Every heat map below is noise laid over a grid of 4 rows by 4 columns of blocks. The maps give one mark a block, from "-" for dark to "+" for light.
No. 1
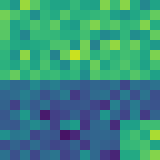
+ + + +
+ + + +
- - - -
- - - +
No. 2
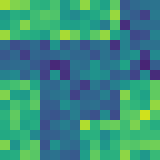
+ + + -
- - - -
+ - - +
+ - + +
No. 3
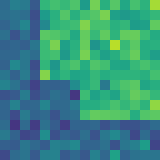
- + + +
- + + +
- - + +
- - - -
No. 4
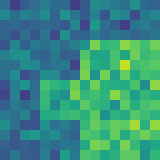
- - - -
- - + +
- + + +
- - + +
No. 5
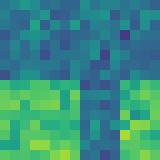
- - - -
- - - -
+ + - +
+ + - +
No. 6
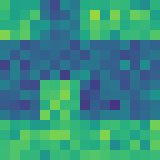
+ - + +
- - - -
- + - -
+ + + +
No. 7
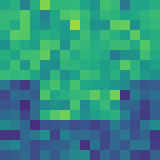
+ + + +
+ + + +
- + + -
- - - -
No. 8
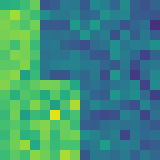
+ - - -
+ - - -
+ + - -
+ + - -
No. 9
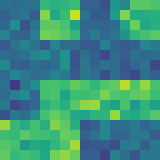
- + - +
- - - -
- + + +
+ + - -
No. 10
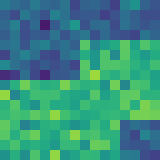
- - - -
- - + +
+ + + +
+ + + -
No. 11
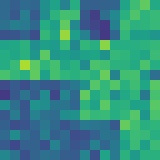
- + - +
+ + + +
- - + +
- - - +
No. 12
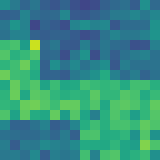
- - - -
+ - - -
+ + + +
- - + +
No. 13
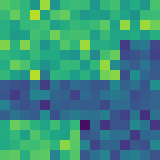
+ + + +
+ + + -
- - - -
+ + - -
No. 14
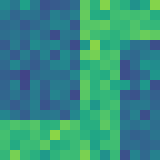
- - + +
- - + -
- - + -
+ + + -
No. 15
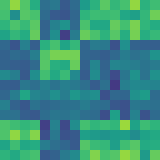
+ - + +
- + - -
- - - -
+ - + +
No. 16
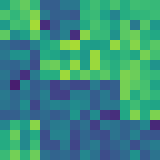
+ - + +
- + + +
- - - +
+ - - -
